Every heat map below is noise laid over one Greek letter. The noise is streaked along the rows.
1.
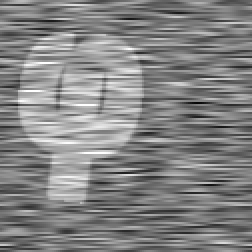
light phi
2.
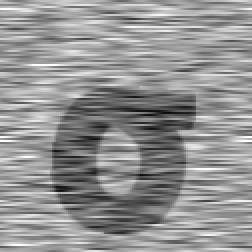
dark sigma
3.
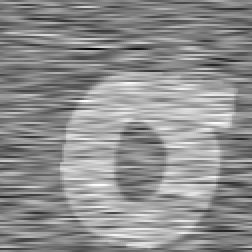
light sigma
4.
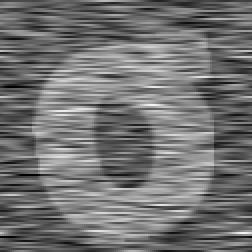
light sigma
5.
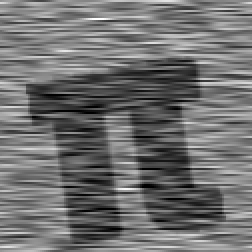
dark pi
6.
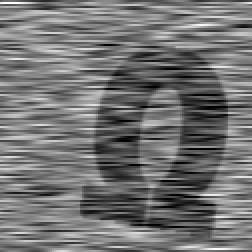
dark omega
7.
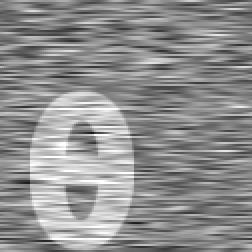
light theta
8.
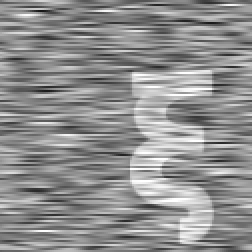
light xi
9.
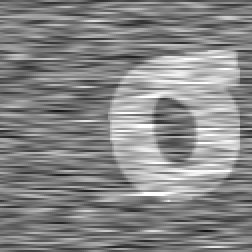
light sigma
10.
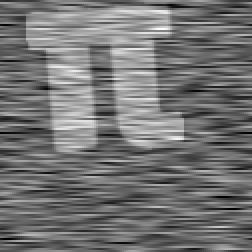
light pi
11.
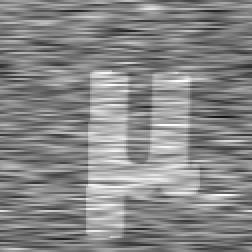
light mu
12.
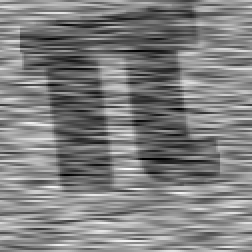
dark pi
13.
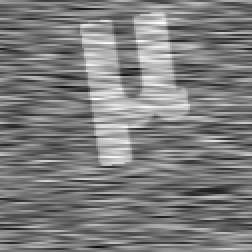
light mu
